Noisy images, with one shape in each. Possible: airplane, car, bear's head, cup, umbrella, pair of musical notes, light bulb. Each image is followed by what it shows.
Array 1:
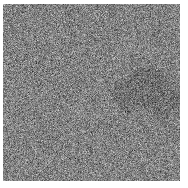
dark car, middle right
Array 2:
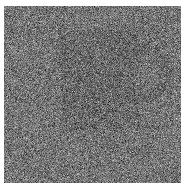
dark cup
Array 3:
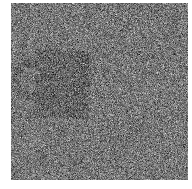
dark cup, middle left
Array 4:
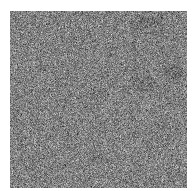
dark pair of musical notes, top right
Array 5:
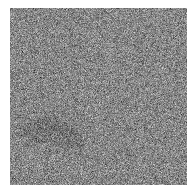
dark umbrella, bottom left
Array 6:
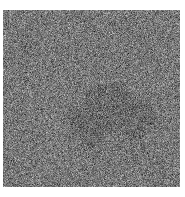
dark car
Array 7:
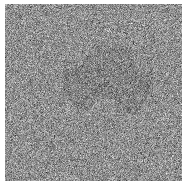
dark car
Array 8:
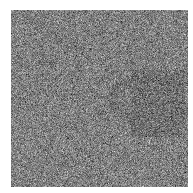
dark cup, middle right
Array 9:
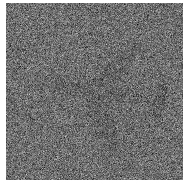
dark airplane
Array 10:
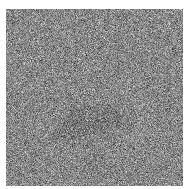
dark umbrella
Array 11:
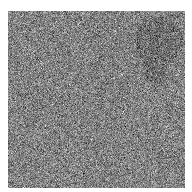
dark light bulb, top right
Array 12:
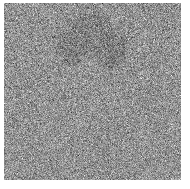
dark car, top middle
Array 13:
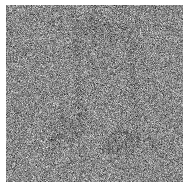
dark pair of musical notes
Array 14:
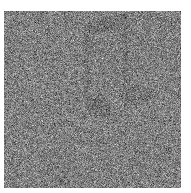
dark pair of musical notes
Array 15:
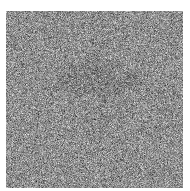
dark umbrella
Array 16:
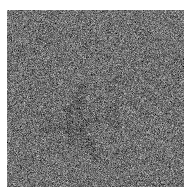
dark airplane
